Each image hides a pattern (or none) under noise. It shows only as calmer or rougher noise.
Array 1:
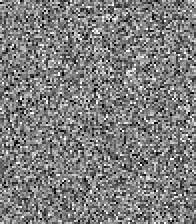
only noise
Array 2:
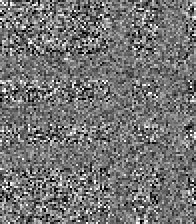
bands of rows crossing bands of columns
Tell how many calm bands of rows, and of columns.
3 and 2
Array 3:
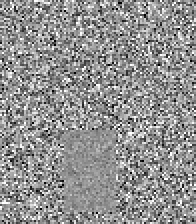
one block
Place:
bottom middle
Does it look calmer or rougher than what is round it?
calmer
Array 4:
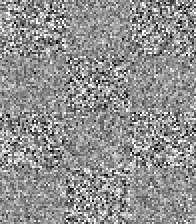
a checkerboard
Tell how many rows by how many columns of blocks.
4 by 3
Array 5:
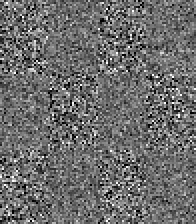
a checkerboard
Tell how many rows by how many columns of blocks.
3 by 4
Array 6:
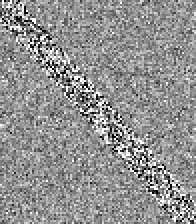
a diagonal band
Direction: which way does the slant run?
top left to bottom right
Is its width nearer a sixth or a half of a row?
a sixth
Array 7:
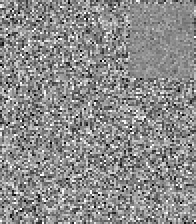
one block
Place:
top right
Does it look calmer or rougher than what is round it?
calmer
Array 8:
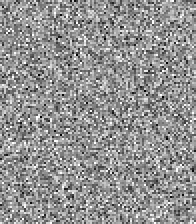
only noise
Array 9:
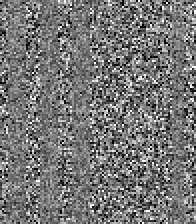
bands of columns
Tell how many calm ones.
4
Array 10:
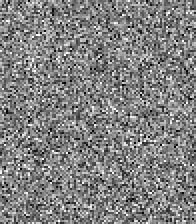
only noise
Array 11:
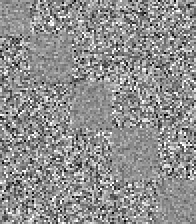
blocks along the diagonal
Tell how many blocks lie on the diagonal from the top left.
5
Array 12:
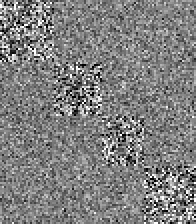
blocks along the diagonal
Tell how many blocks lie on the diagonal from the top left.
4
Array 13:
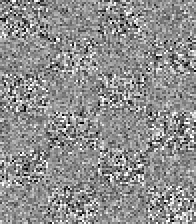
a checkerboard
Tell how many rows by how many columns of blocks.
6 by 4
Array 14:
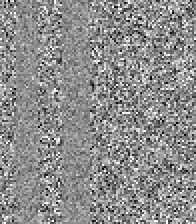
bands of columns
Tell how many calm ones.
2
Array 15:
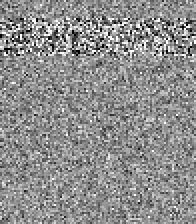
one band of rows
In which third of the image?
top
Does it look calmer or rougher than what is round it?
rougher
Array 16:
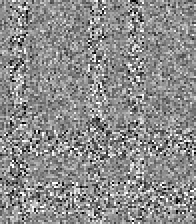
bands of rows crossing bands of columns
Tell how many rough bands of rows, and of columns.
2 and 3
